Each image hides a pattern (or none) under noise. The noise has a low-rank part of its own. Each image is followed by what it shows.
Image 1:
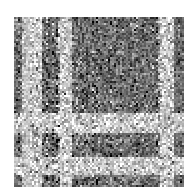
bands of rows crossing bands of columns
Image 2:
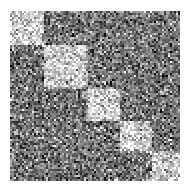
blocks along the diagonal
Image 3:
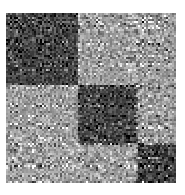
blocks along the diagonal
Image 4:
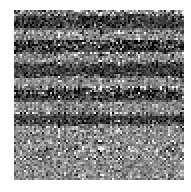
bands of rows
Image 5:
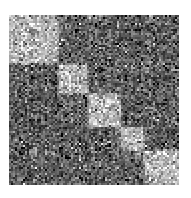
blocks along the diagonal
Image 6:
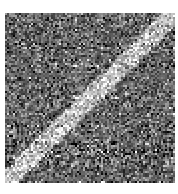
a diagonal band
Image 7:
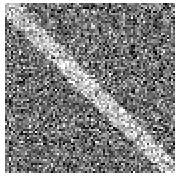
a diagonal band
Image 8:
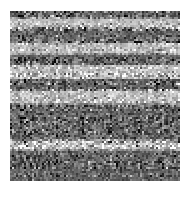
bands of rows
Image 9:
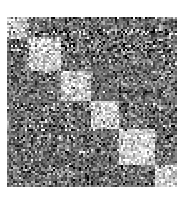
blocks along the diagonal
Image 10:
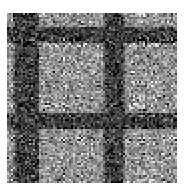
bands of rows crossing bands of columns
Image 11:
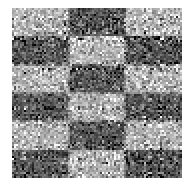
a checkerboard
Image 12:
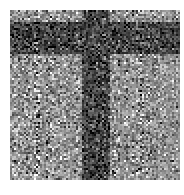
bands of rows crossing bands of columns
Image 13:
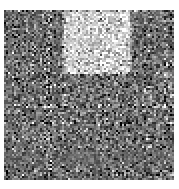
one block
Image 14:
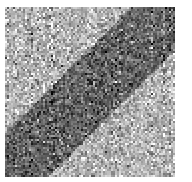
a diagonal band
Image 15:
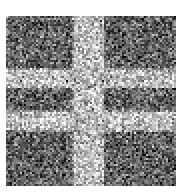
bands of rows crossing bands of columns
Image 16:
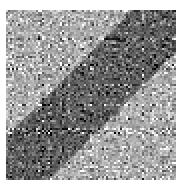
a diagonal band
